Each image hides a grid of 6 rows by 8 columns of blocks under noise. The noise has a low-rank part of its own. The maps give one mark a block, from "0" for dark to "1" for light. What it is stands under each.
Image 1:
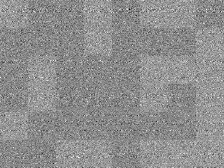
1 0 0 1 0 1 1 0
0 0 0 1 0 0 0 1
0 1 0 0 0 1 1 1
0 1 0 0 0 1 0 1
1 0 0 0 0 0 0 1
0 0 1 1 0 1 1 1
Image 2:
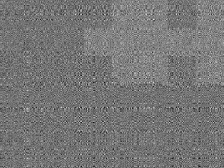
0 0 0 0 1 1 0 1
0 0 0 1 1 1 1 1
0 0 0 0 1 1 0 1
0 0 0 0 0 0 0 0
0 0 0 0 0 0 0 0
0 0 0 0 0 0 0 0
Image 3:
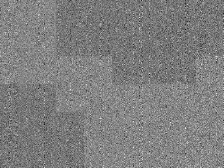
1 1 0 0 0 0 0 0
1 1 0 0 0 0 0 0
1 1 1 1 0 0 0 1
0 0 1 1 1 1 1 1
0 0 0 1 1 1 1 1
0 0 0 1 1 1 1 1
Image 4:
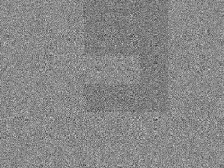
1 1 1 0 0 0 1 1
1 1 1 0 0 0 1 1
1 1 1 1 1 0 1 1
1 1 1 0 0 0 1 1
1 1 1 1 1 1 1 1
1 1 1 1 1 1 1 1
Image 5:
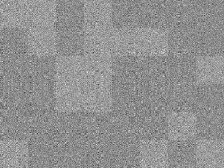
1 1 0 1 0 0 0 0
0 1 0 1 1 1 0 0
0 0 1 1 0 0 0 1
0 0 1 1 0 0 0 0
0 0 0 0 0 0 1 0
1 0 0 0 0 1 0 1
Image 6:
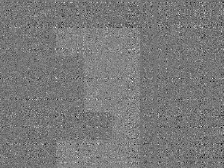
0 0 0 0 0 0 0 0
0 0 1 1 1 0 0 0
0 0 0 1 1 0 0 0
0 0 0 1 1 0 0 0
0 0 0 0 1 0 0 0
0 0 1 1 1 0 0 0
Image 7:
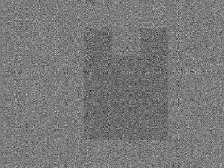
1 1 1 1 1 1 1 1
1 1 1 0 1 0 1 1
1 1 1 0 0 0 1 1
1 1 1 0 0 0 1 1
1 1 1 0 0 0 1 1
1 1 1 1 1 1 1 1
